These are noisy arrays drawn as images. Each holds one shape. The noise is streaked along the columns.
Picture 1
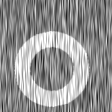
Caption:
light ring
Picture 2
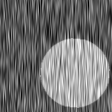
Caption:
light disc
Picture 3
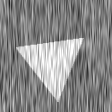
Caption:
light triangle
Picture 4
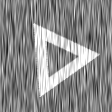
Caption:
light triangle frame
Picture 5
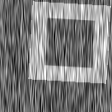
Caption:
light square frame
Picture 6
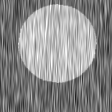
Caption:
light disc
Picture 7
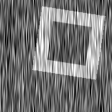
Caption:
light square frame
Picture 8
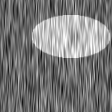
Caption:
light ellipse
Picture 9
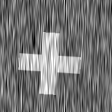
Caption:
light cross
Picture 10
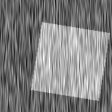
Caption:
light square
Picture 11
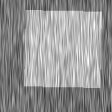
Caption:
light square
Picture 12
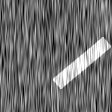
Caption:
light bar
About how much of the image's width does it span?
half
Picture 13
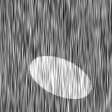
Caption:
light ellipse
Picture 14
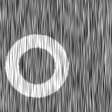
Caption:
light ring
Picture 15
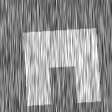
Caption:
light square with a notch
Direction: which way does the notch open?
down
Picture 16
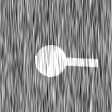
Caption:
light lollipop
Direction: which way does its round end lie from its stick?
left
